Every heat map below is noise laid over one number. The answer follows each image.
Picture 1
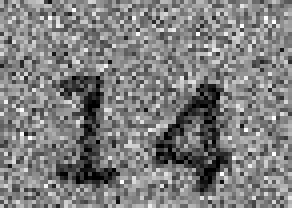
14
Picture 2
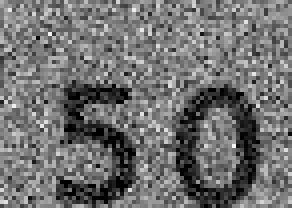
50
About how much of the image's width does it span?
two thirds
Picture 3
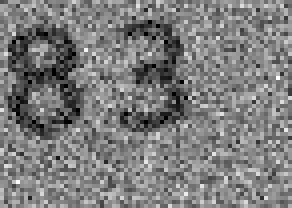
83
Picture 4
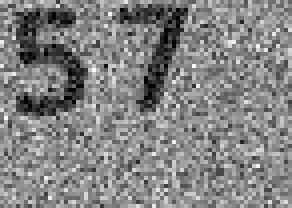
57
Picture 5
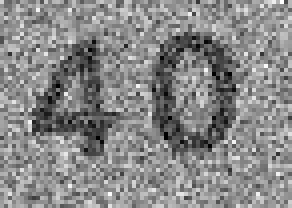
40
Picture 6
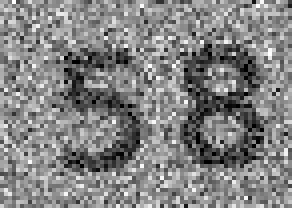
58
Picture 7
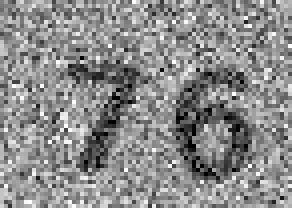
76
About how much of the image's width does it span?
two thirds
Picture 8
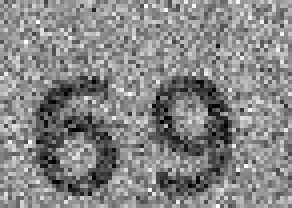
69
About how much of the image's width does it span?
two thirds
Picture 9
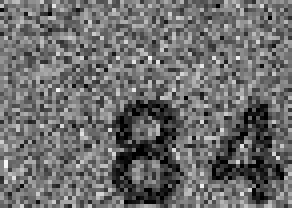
84
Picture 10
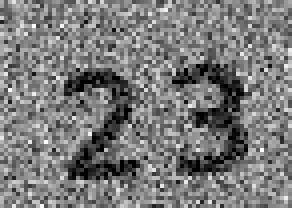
23
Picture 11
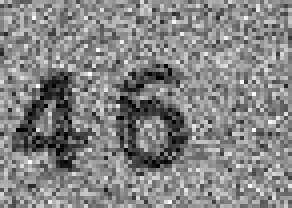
46
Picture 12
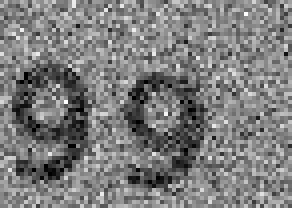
99
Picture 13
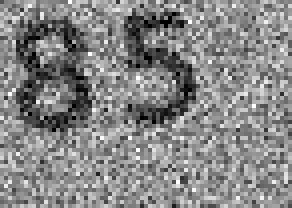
85
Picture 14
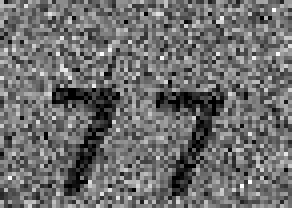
77
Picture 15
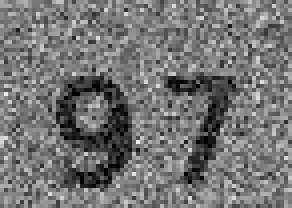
97
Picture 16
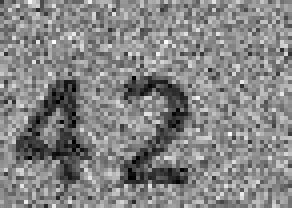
42
